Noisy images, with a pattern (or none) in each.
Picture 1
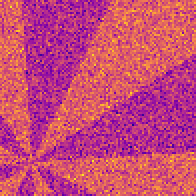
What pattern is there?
spokes from one point
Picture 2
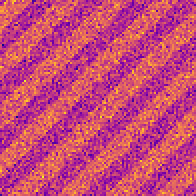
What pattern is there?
diagonal stripes
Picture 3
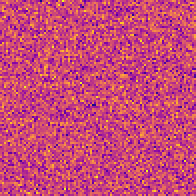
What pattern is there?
only noise
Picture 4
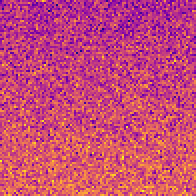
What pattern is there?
a smooth slope
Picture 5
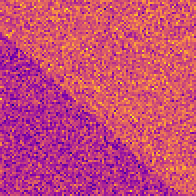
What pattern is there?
a sharp edge
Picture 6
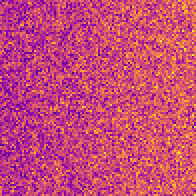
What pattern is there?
a smooth slope
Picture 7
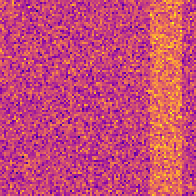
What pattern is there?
one vertical stripe
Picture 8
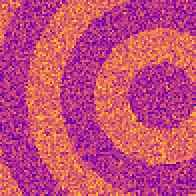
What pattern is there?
rings round one point
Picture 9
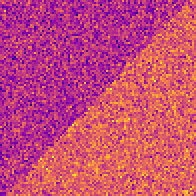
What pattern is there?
a sharp edge
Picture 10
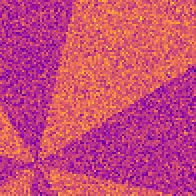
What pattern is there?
spokes from one point
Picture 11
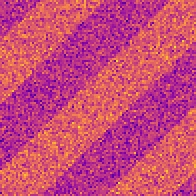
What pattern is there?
diagonal stripes
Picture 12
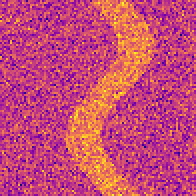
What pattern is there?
a wavy band
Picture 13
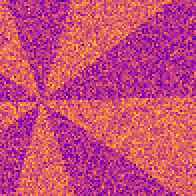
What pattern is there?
spokes from one point
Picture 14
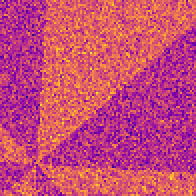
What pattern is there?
spokes from one point
